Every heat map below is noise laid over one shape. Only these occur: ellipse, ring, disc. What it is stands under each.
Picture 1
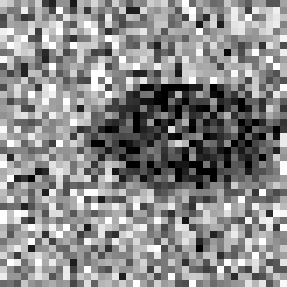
ellipse
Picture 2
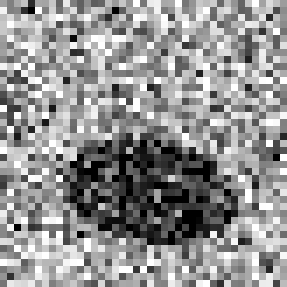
ellipse
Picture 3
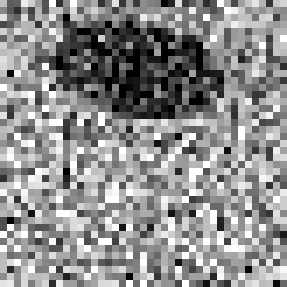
ellipse
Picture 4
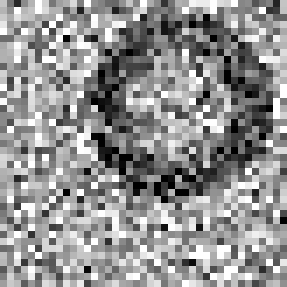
ring
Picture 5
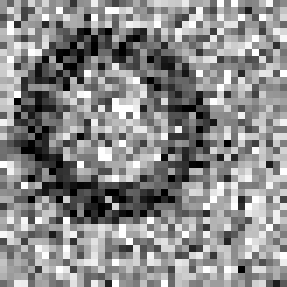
ring
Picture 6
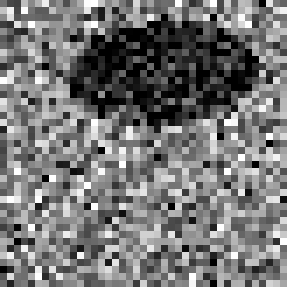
ellipse
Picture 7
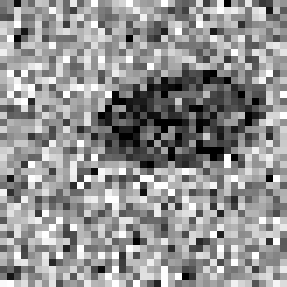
ellipse
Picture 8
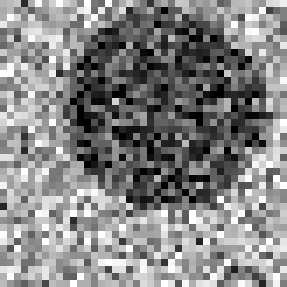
disc
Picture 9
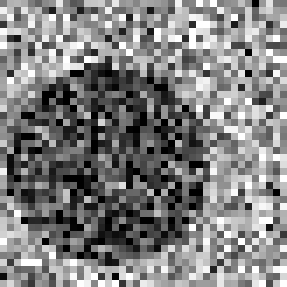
disc
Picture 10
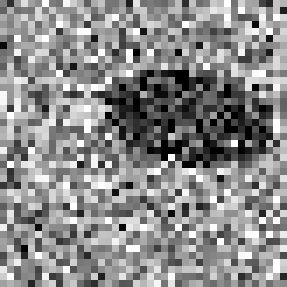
ellipse
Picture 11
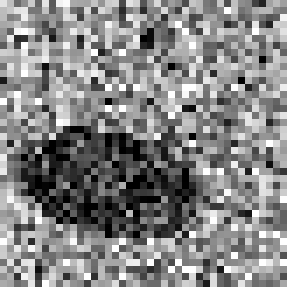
ellipse
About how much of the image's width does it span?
two thirds
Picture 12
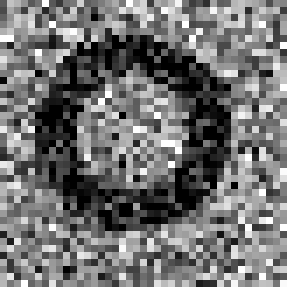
ring
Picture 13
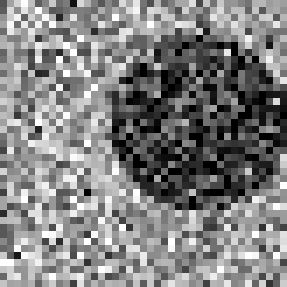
disc
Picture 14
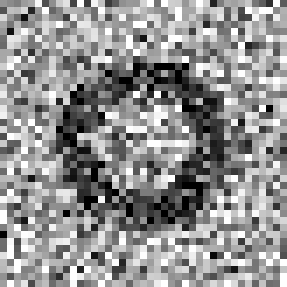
ring
